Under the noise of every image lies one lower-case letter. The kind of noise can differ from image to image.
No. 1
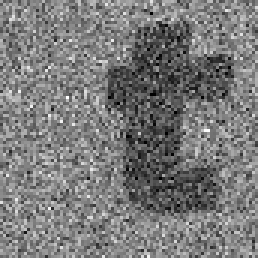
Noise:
independent entries
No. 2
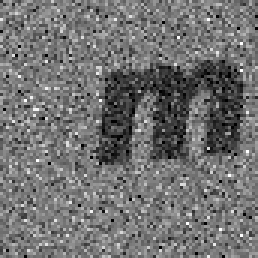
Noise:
heavy tails
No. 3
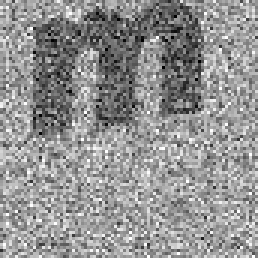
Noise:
low rank plus noise
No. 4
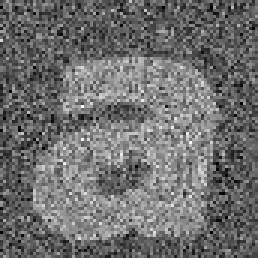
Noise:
low rank plus noise
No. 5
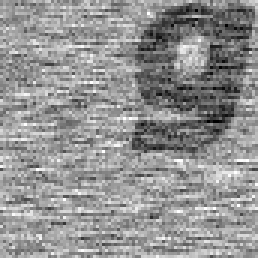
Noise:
streaked along the rows
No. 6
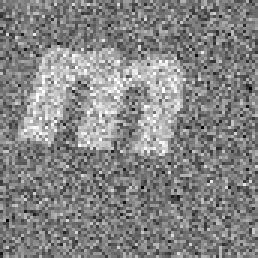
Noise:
independent entries
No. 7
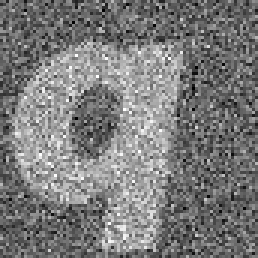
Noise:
independent entries
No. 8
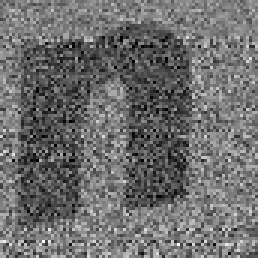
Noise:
rows of uneven size
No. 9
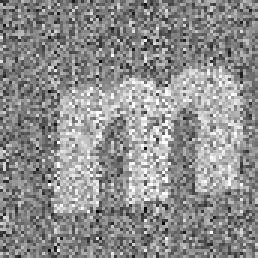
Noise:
columns of uneven size
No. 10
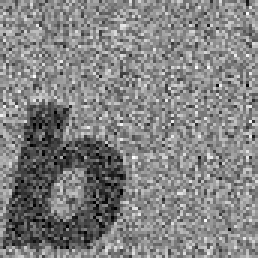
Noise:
low rank plus noise
